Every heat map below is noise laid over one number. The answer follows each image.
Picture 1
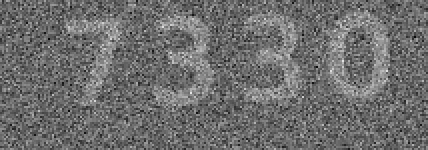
7330
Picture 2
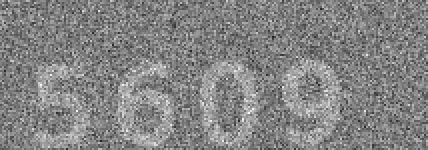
5609
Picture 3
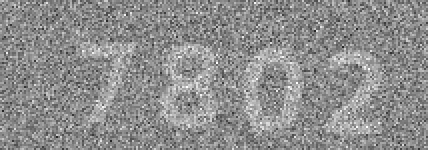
7802
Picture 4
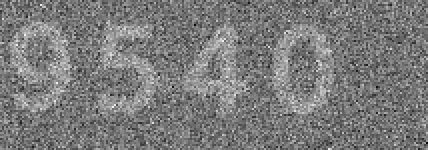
9540
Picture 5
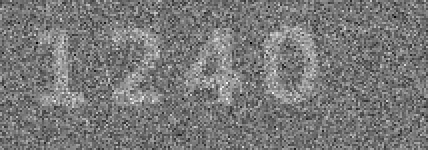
1240
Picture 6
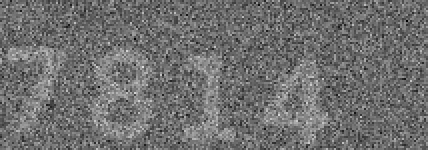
7814
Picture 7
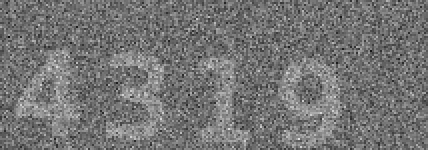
4319
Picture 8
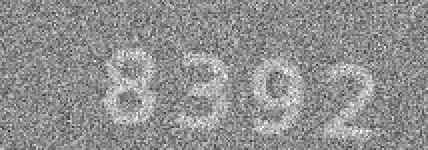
8392
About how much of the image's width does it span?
two thirds
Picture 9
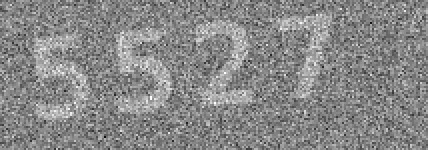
5527
